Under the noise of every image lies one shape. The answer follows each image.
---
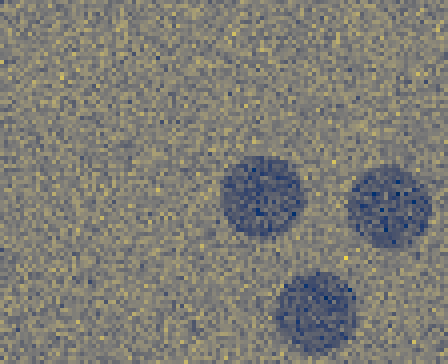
three dots
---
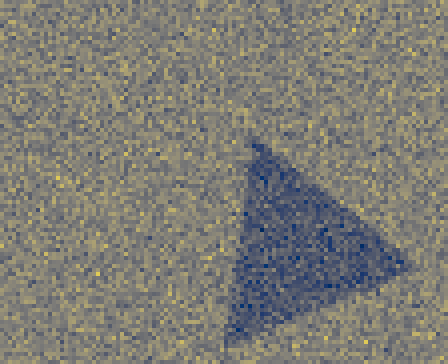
triangle
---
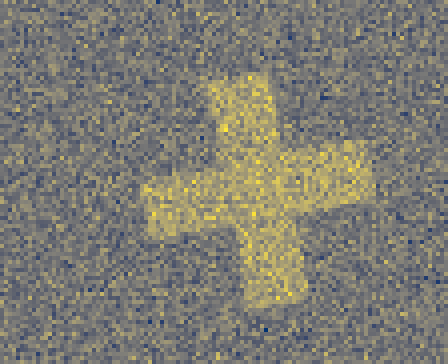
cross
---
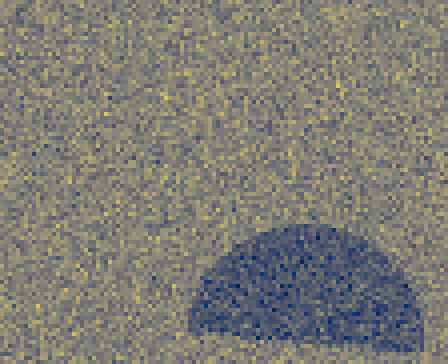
half disc
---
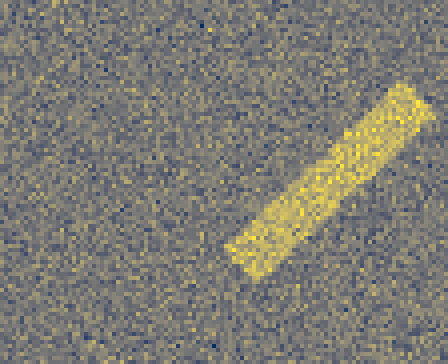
bar
